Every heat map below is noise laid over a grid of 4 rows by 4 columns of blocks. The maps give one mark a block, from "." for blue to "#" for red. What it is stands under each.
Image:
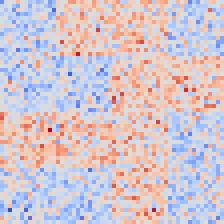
.##.
..##
###.
..#.
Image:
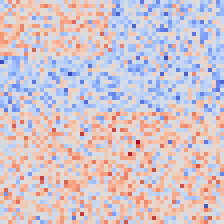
##..
....
####
####
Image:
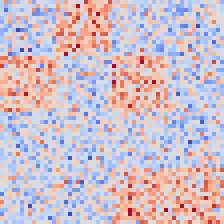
.#..
#.#.
....
..##
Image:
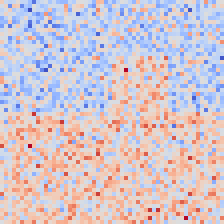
....
..#.
####
####
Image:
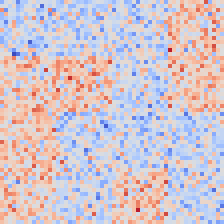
...#
##.#
#...
#.#.
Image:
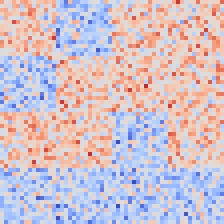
#.##
.###
##.#
....
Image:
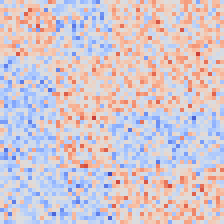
#.##
.###
.#..
..##
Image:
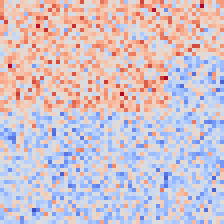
####
###.
....
....
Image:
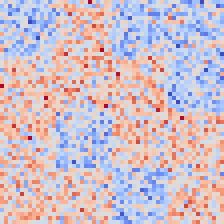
.#..
###.
#.##
##.#
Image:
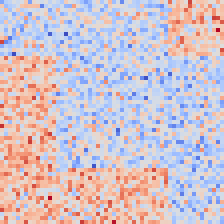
...#
#...
#...
###.
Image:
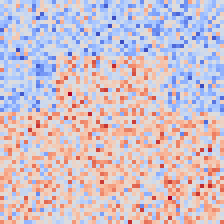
....
.##.
####
####
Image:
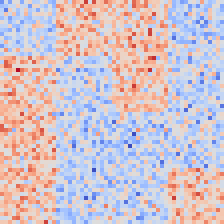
.##.
#.#.
#...
#..#
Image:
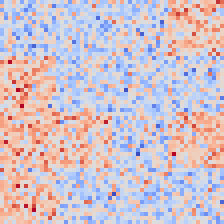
...#
#...
##.#
#...
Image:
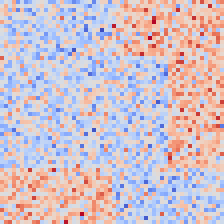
..##
...#
...#
##..
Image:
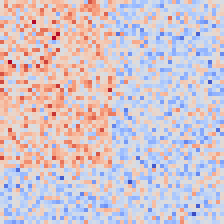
##..
##..
##..
....
